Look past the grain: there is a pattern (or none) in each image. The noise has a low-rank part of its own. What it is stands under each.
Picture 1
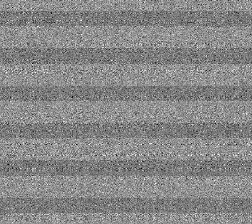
horizontal stripes
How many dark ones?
6
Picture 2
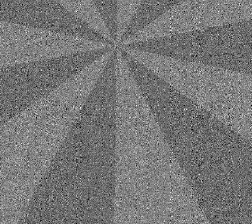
spokes from one point
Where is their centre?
top middle
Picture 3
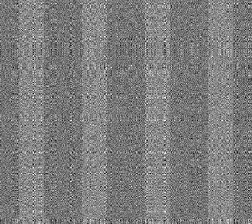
vertical stripes
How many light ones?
4
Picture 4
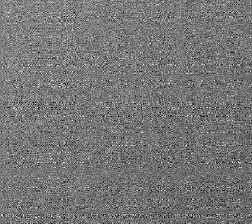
a smooth slope
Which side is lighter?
top left
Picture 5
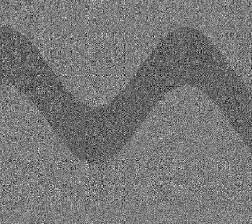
a wavy band
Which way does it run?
left to right
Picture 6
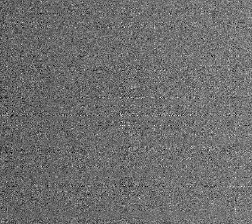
a smooth slope
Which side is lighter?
right
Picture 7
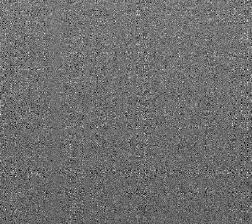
a smooth slope
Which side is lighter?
top
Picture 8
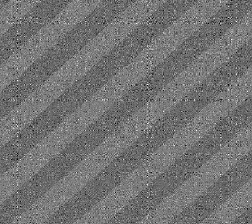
diagonal stripes
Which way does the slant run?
bottom left to top right
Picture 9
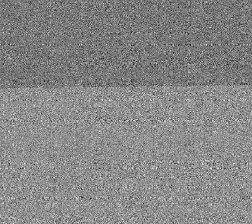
a sharp edge
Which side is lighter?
bottom
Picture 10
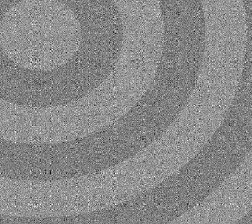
rings round one point
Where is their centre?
top left
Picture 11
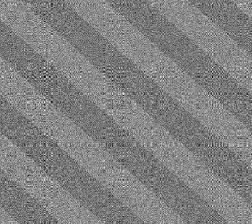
diagonal stripes
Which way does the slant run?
top left to bottom right
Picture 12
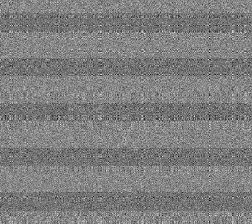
horizontal stripes
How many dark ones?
5
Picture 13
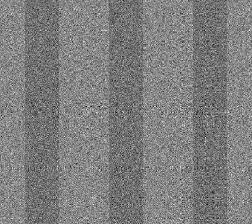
vertical stripes
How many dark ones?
3
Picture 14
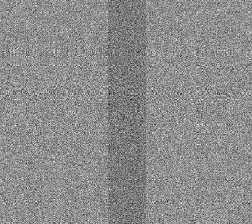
one vertical stripe
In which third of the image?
middle
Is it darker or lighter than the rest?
darker
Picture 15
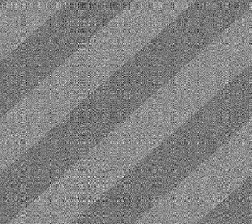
diagonal stripes
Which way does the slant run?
bottom left to top right
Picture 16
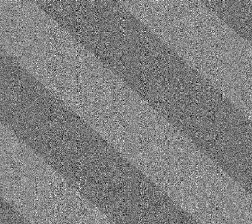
diagonal stripes
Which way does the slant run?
top left to bottom right
